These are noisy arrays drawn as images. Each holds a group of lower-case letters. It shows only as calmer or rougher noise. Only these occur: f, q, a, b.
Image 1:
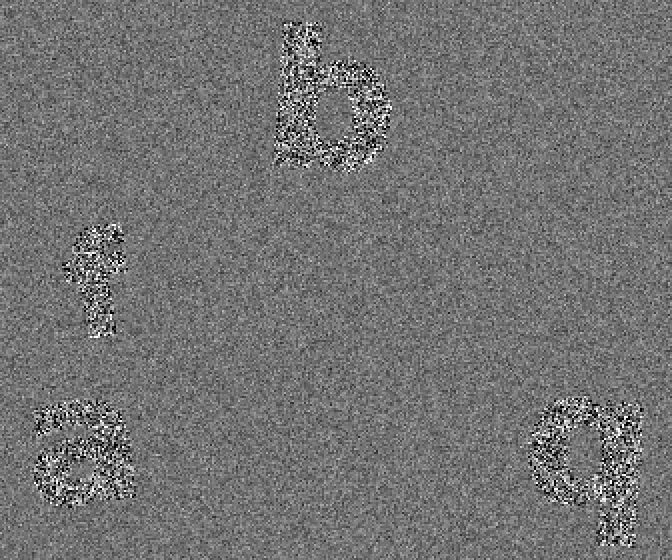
top middle: b; middle left: f; bottom left: a; bottom right: q
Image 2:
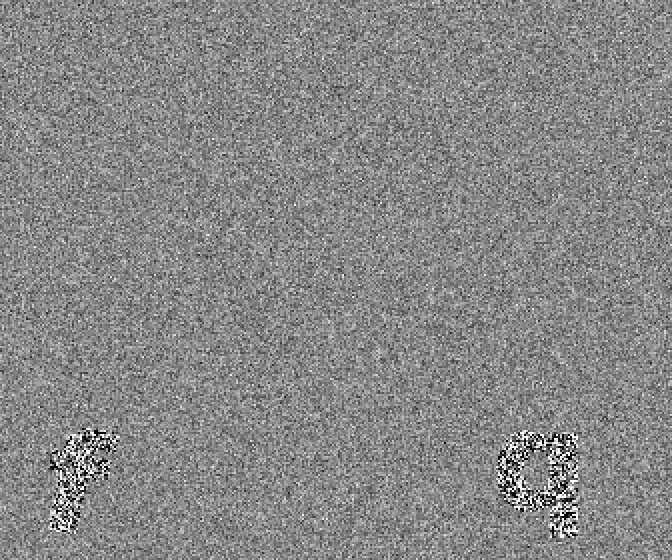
bottom left: f; bottom right: q
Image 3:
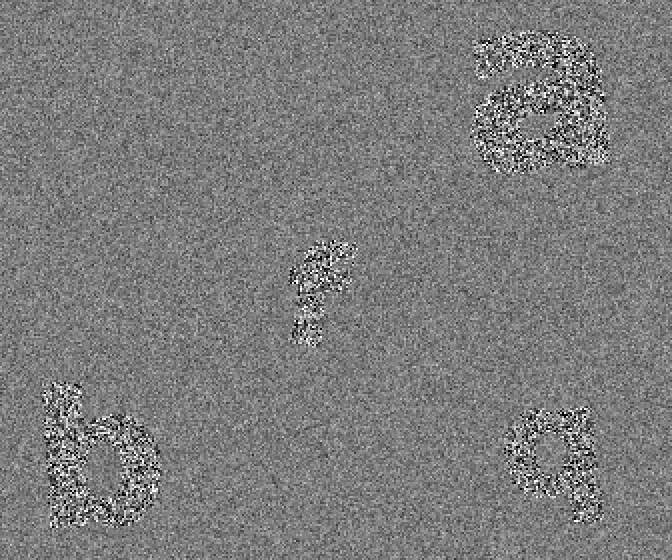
top right: a; centre: f; bottom left: b; bottom right: q
